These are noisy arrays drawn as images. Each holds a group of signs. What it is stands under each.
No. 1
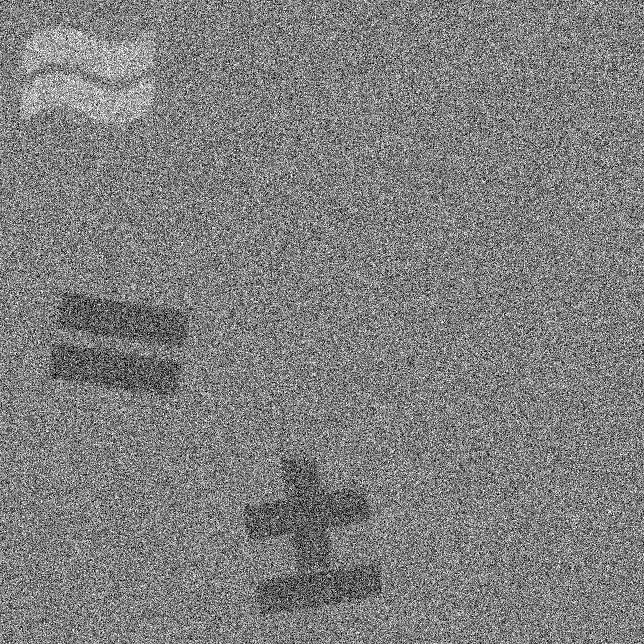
top left: light approximately sign; middle left: dark equals sign; bottom middle: dark plus-minus sign
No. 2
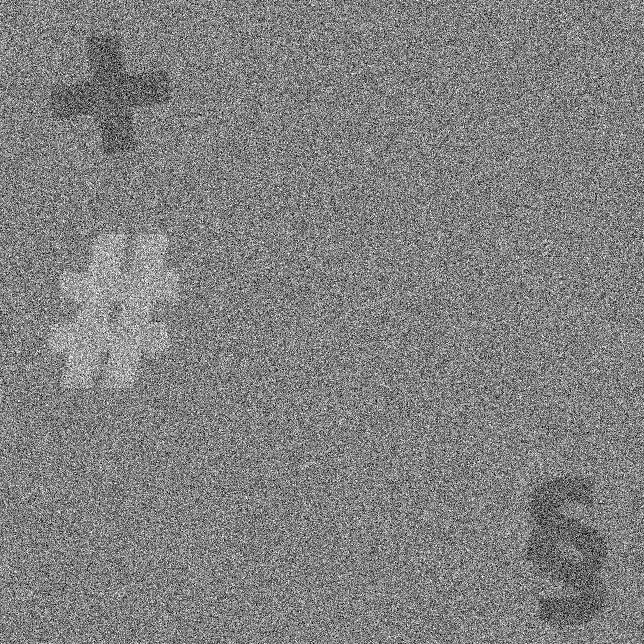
top left: dark plus sign; middle left: light hash sign; bottom right: dark section sign
